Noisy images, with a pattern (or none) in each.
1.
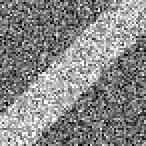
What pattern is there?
a diagonal band
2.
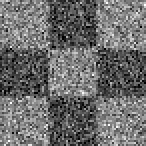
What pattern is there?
a checkerboard
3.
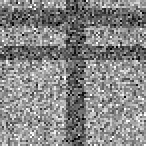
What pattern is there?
bands of rows crossing bands of columns
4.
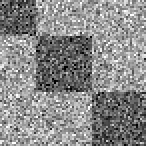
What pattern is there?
blocks along the diagonal
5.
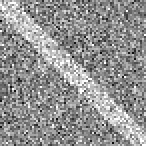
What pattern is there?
a diagonal band
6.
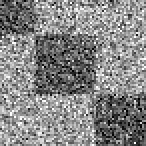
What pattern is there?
blocks along the diagonal
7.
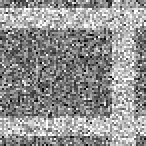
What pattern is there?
bands of rows crossing bands of columns
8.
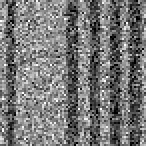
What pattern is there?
bands of columns
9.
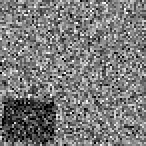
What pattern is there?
one block
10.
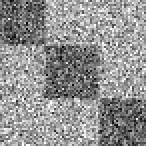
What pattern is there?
blocks along the diagonal
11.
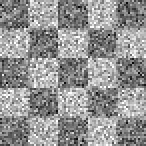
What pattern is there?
a checkerboard
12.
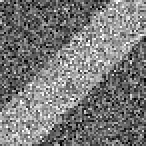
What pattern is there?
a diagonal band
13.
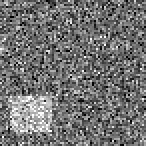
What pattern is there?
one block
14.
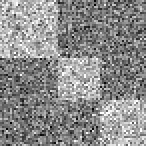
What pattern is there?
blocks along the diagonal
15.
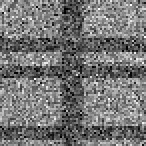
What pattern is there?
bands of rows crossing bands of columns
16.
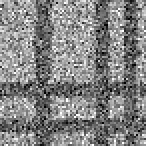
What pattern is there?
bands of rows crossing bands of columns
